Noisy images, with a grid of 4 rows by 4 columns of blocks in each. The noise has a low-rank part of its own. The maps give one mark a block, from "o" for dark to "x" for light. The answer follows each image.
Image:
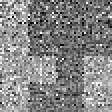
x o o o
x o o o
x x o x
x o o x
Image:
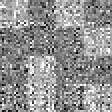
x o x o
o o o x
o x o o
o x o x
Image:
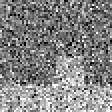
o o o o
o o o o
o o x o
x x x x
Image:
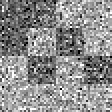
o o x x
o x o x
x o x o
x x x x
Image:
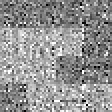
o o o o
x x x o
x x o o
o x x x
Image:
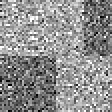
x x x o
x x x o
o o x x
o o x x
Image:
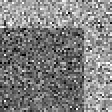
x x x x
o o o x
o o o x
o o o x
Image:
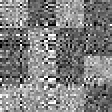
x o x o
o x o o
o x o x
x x x o
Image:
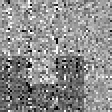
x x x x
x x x x
o x o x
o o o x
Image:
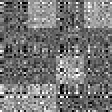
o x o x
o o o o
o o x o
x x o o
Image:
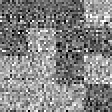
o o o x
o x o o
x x o x
x x x o
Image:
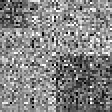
o x x x
x x x x
x x o o
x x o o
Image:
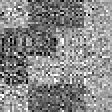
x o o x
o o x x
o x x x
x o o x
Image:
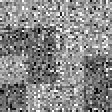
x x x x
o o x x
x o x o
o x x o
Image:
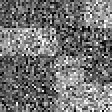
o o o x
x x o o
o o x o
o o x x
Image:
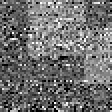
o x x o
o x x x
o o o x
o o o o
